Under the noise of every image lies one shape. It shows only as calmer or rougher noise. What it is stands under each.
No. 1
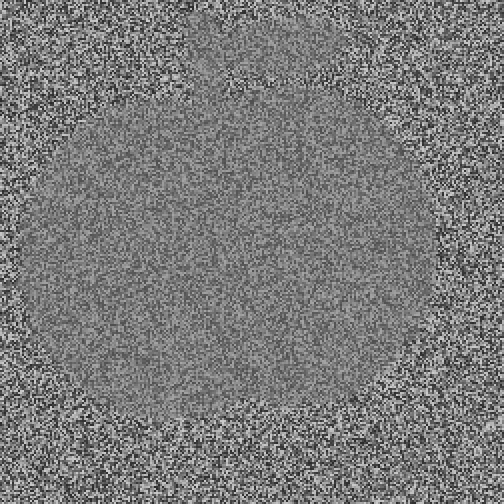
calm apple
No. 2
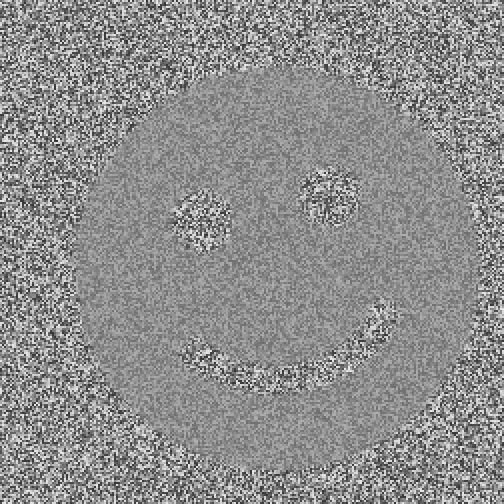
calm smiling face
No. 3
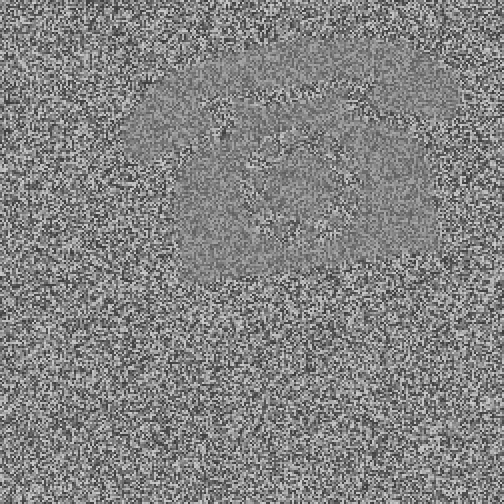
calm telephone
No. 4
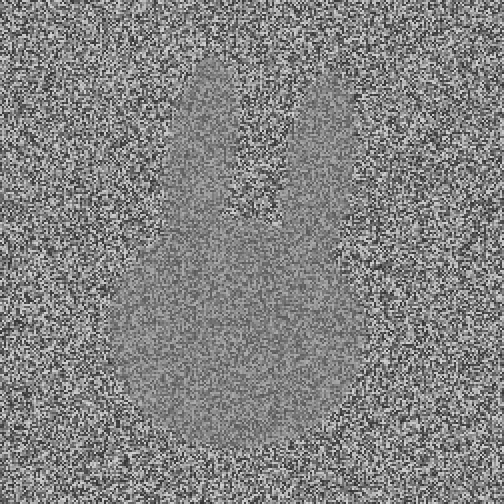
calm rabbit's head
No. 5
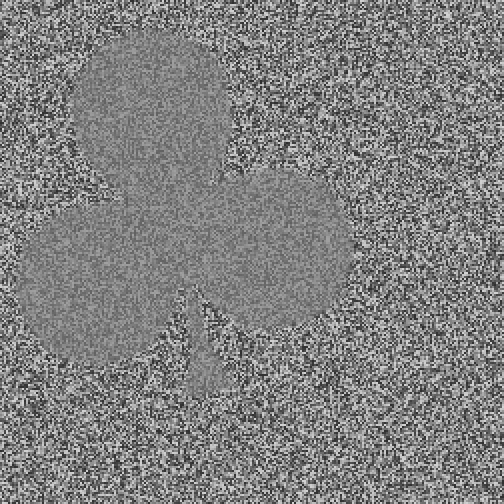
calm club
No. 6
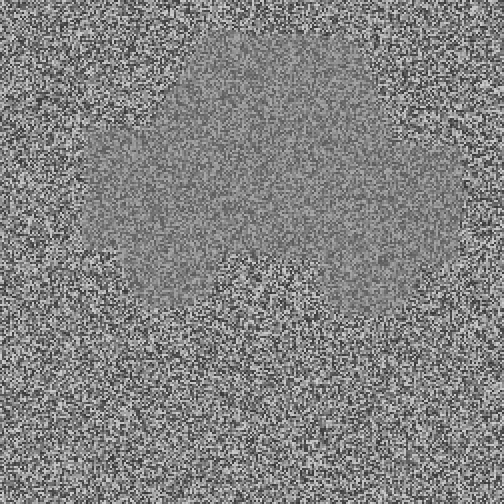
calm car
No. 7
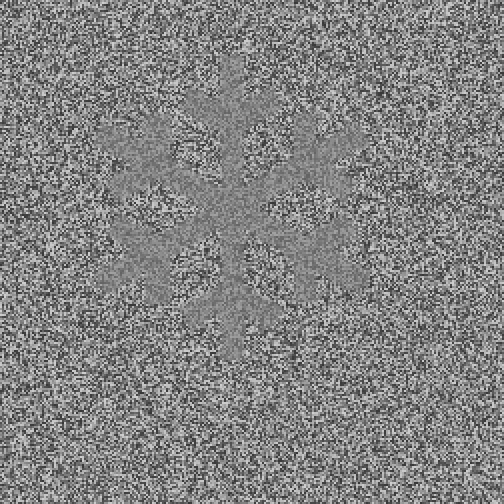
calm snowflake
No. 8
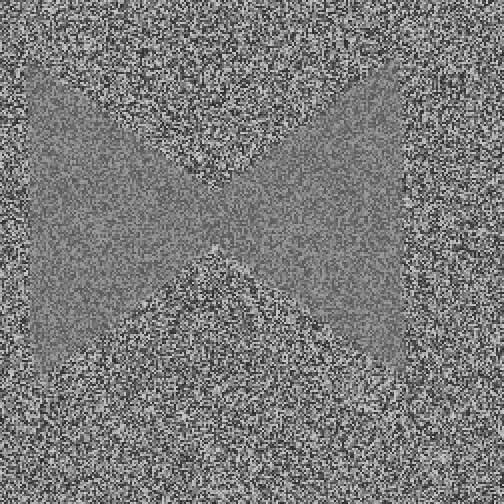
calm bow tie
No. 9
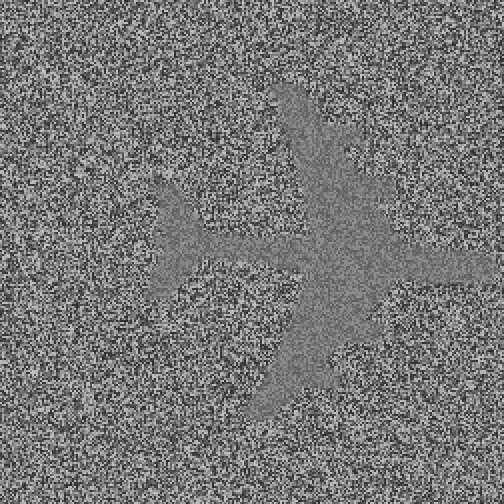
calm airplane
